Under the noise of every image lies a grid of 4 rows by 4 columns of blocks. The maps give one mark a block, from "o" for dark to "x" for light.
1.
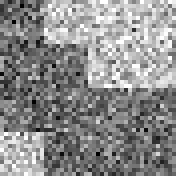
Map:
oxxx
ooxx
oooo
xooo
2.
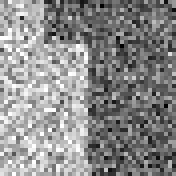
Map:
xooo
xxoo
xxoo
xxoo
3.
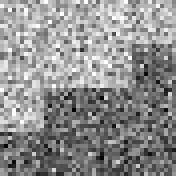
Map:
xxxx
xxxo
xooo
oooo
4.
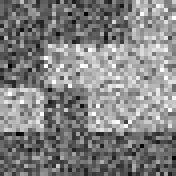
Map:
ooox
oxxx
xoxx
oooo
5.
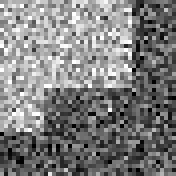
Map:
xxxo
xxxo
xooo
oooo
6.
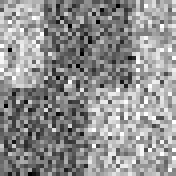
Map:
xoox
xoox
ooxx
ooxx
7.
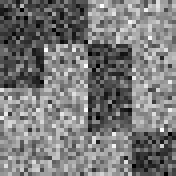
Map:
ooxx
oxox
xxox
xxxo
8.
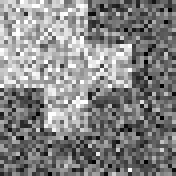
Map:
xxoo
xxxo
oxoo
oooo
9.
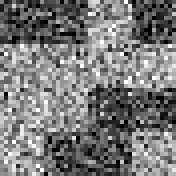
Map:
ooxo
xxxx
xxoo
xoox
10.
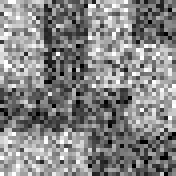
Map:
xoxo
xoxx
ooox
xxoo
